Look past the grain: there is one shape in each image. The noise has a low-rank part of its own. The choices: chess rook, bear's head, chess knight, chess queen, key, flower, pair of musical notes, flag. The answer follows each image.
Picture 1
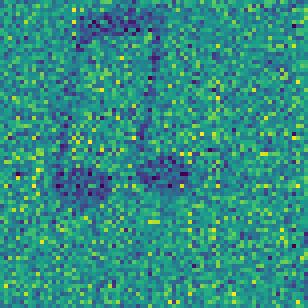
pair of musical notes
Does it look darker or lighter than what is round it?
darker
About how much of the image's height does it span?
two thirds
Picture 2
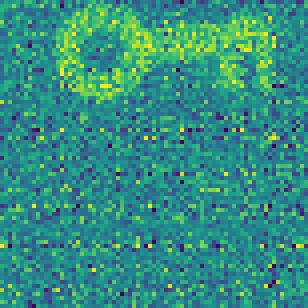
key
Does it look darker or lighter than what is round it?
lighter
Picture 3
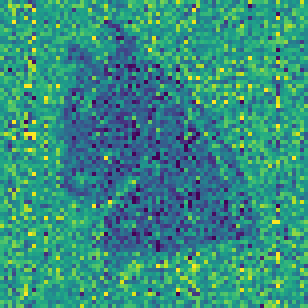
chess knight
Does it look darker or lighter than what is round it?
darker
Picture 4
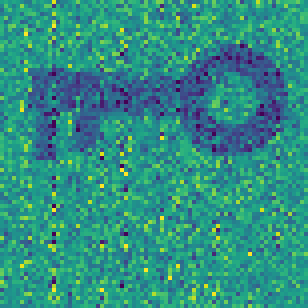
key
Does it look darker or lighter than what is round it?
darker
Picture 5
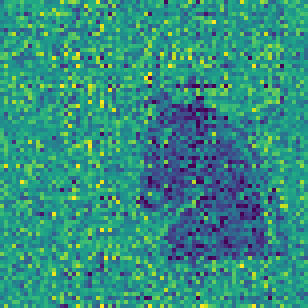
chess knight
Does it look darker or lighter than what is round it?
darker
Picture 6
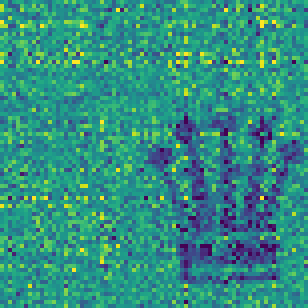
chess queen
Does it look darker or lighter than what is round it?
darker
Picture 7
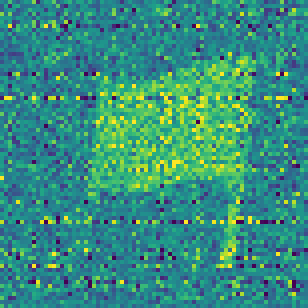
flag
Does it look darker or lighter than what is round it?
lighter
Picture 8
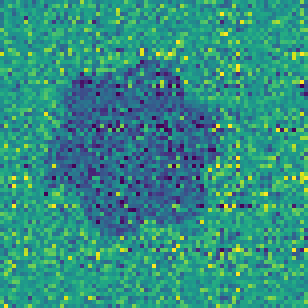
flower
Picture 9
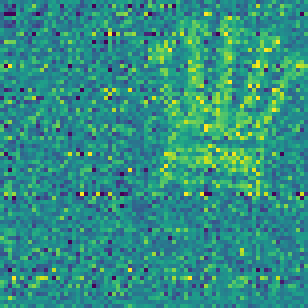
chess queen
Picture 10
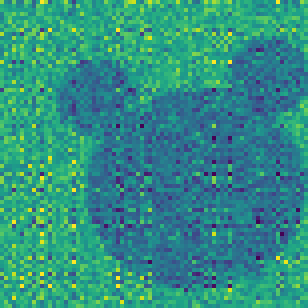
bear's head
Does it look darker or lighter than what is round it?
darker
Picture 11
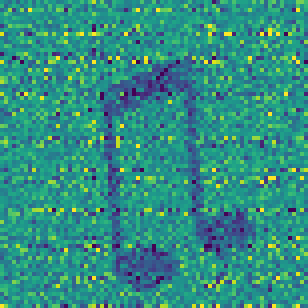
pair of musical notes
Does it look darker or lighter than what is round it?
darker
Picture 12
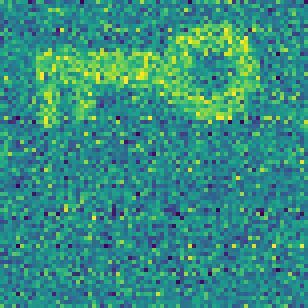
key
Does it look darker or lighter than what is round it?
lighter
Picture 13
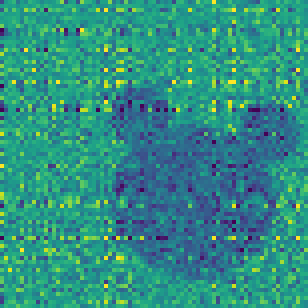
bear's head
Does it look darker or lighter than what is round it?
darker
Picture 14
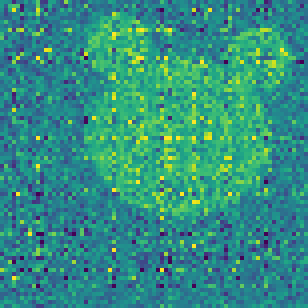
bear's head
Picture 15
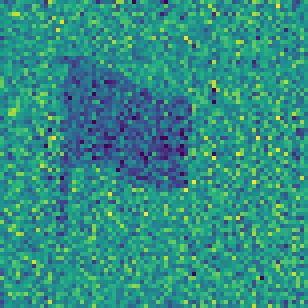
flag
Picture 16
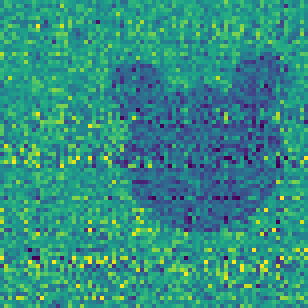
bear's head
